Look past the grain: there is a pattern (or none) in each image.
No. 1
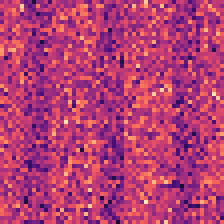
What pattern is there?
vertical stripes
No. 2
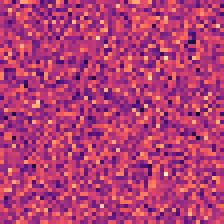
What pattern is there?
only noise
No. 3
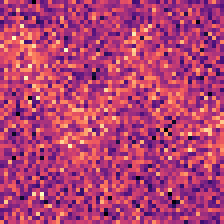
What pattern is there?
a wavy band
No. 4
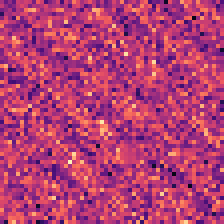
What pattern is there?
diagonal stripes
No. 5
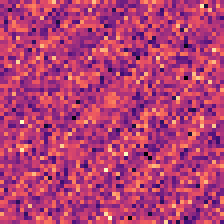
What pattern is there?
diagonal stripes
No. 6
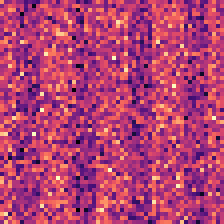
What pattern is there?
vertical stripes
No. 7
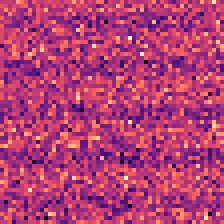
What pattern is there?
horizontal stripes
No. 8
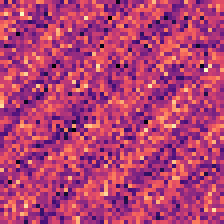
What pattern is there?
diagonal stripes
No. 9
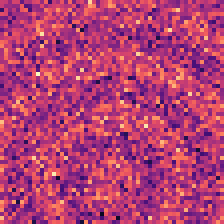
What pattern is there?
rings round one point
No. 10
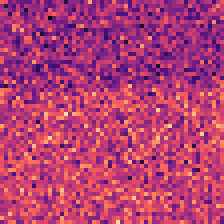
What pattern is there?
a sharp edge
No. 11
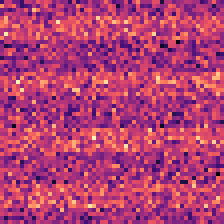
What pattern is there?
horizontal stripes
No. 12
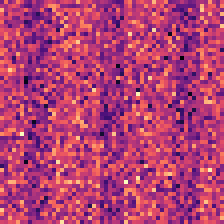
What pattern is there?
vertical stripes
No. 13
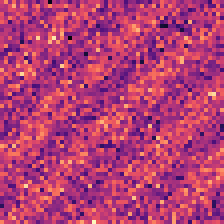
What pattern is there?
diagonal stripes
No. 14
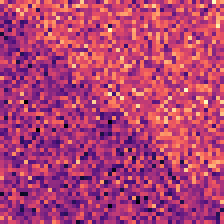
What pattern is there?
a sharp edge
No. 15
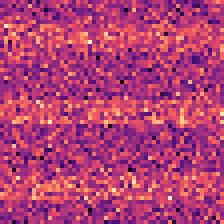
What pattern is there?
horizontal stripes
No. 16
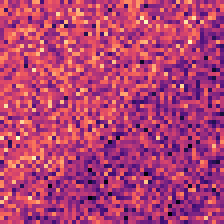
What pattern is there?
a sharp edge
